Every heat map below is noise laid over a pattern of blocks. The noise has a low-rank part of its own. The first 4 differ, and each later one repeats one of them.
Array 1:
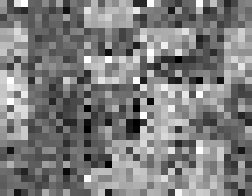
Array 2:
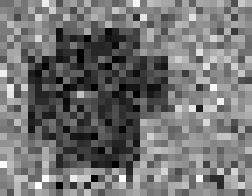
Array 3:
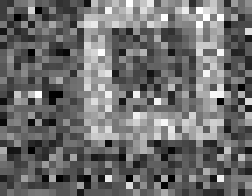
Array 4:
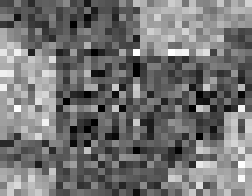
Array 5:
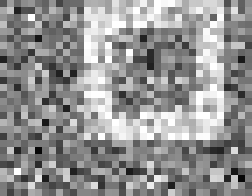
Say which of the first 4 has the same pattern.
3
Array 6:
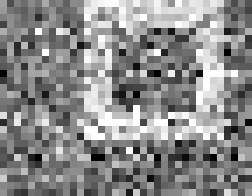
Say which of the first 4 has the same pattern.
3
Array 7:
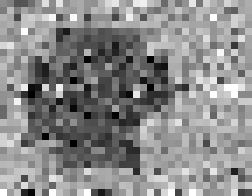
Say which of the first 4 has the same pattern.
2
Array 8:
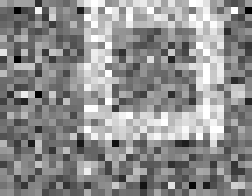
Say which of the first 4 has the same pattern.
3
